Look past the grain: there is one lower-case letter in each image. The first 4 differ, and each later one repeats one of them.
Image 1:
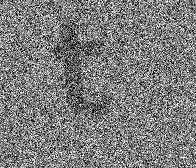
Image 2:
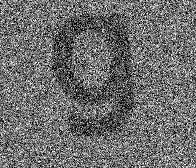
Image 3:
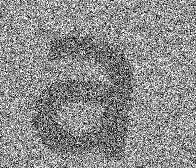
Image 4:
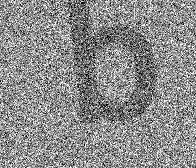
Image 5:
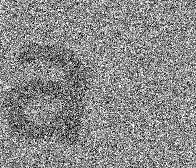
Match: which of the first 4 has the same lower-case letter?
3
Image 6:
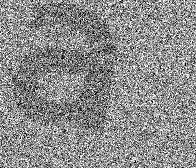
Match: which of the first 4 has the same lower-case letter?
3
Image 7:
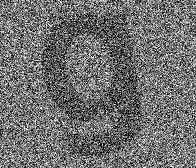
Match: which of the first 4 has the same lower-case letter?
2
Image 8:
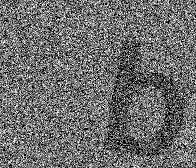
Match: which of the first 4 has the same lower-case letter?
4
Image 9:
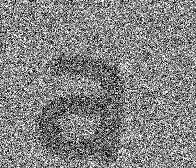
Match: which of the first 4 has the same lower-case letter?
3
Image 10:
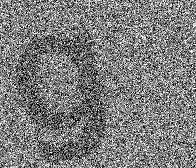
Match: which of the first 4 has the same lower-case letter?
2
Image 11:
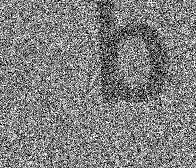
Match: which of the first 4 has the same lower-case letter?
4
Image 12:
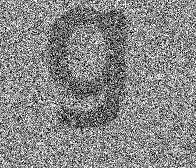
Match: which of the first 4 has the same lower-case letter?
2
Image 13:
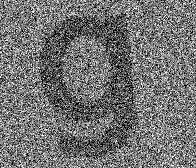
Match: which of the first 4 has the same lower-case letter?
2
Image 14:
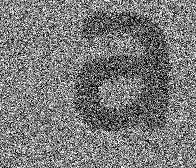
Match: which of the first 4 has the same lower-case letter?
3
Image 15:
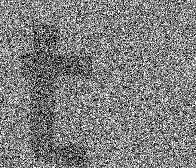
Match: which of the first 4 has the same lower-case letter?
1
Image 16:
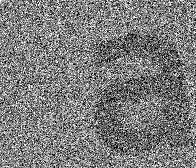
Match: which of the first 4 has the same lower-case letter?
3
